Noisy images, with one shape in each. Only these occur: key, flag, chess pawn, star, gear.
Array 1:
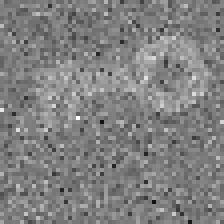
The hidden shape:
key
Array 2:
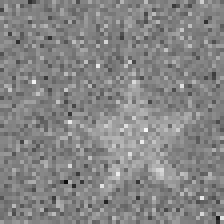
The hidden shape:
star
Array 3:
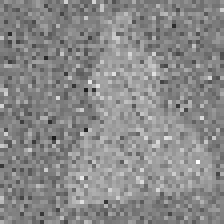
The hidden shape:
chess pawn
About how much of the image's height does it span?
nearly all
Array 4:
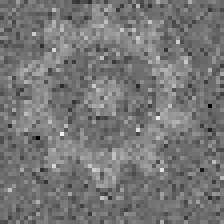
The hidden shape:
gear
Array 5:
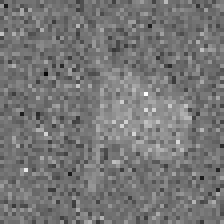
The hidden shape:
flag
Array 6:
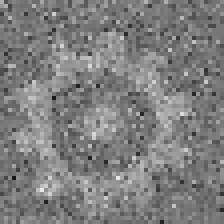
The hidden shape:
gear
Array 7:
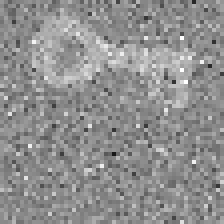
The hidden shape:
key
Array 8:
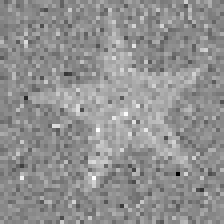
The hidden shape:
star
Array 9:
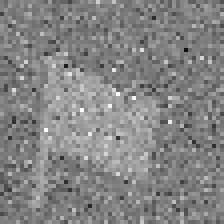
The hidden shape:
flag
